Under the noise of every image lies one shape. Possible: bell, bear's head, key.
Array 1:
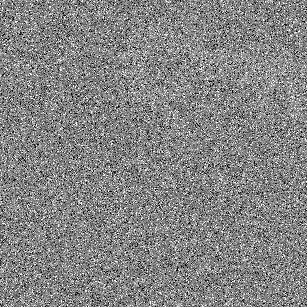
key
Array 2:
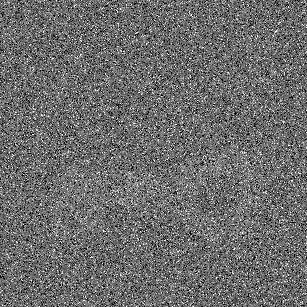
key
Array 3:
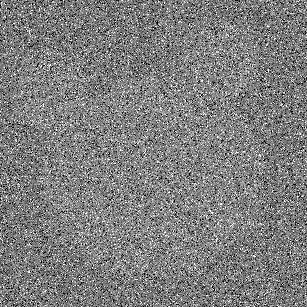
bear's head
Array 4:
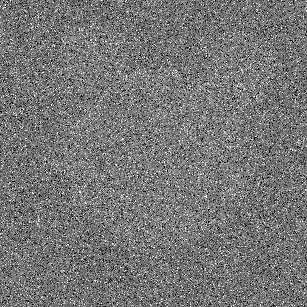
bear's head
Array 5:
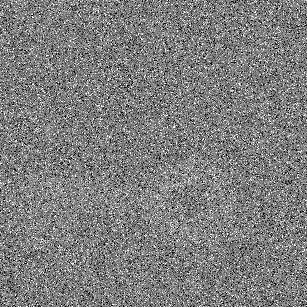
key
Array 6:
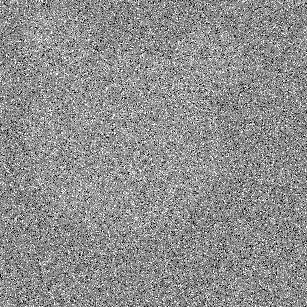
bear's head
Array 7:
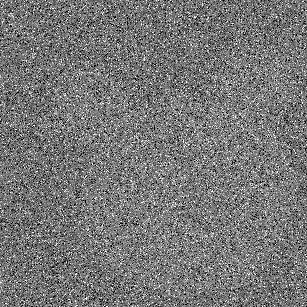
bear's head
